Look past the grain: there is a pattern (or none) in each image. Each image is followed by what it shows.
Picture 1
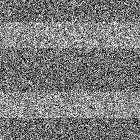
horizontal stripes
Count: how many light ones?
2
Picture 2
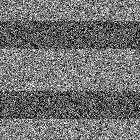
horizontal stripes
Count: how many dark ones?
2
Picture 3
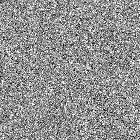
only noise
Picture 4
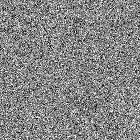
only noise
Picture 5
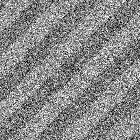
diagonal stripes
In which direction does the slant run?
bottom left to top right
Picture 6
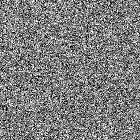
only noise
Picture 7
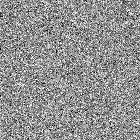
only noise
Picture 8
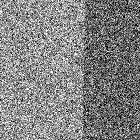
a sharp edge
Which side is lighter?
left
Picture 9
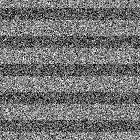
horizontal stripes
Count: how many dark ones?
5
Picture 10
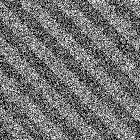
diagonal stripes
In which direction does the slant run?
top left to bottom right
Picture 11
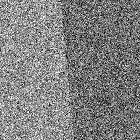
a sharp edge
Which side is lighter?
left
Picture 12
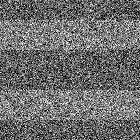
horizontal stripes
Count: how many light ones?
2
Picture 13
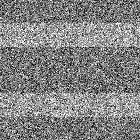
horizontal stripes
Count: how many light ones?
2
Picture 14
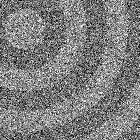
rings round one point
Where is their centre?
top left
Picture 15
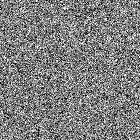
only noise
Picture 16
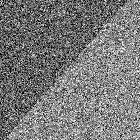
a sharp edge
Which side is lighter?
bottom right
